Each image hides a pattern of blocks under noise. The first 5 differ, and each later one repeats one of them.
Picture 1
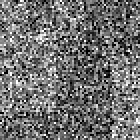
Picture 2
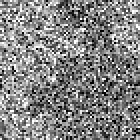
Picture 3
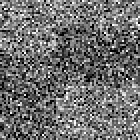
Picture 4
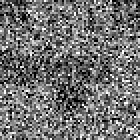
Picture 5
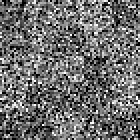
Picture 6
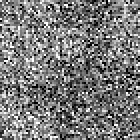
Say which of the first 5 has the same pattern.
2
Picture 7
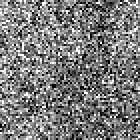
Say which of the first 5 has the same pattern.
2
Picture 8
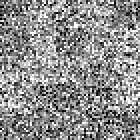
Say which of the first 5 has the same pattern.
5
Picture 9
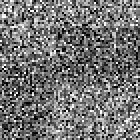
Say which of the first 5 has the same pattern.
3
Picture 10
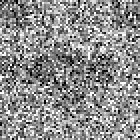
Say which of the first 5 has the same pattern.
4
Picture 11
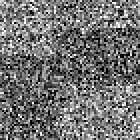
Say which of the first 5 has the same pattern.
3
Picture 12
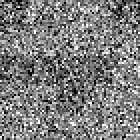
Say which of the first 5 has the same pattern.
4
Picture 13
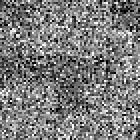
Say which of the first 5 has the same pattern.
4
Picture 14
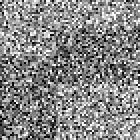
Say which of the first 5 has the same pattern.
3
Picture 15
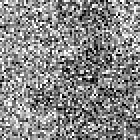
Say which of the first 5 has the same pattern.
2
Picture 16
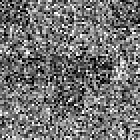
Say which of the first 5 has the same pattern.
4
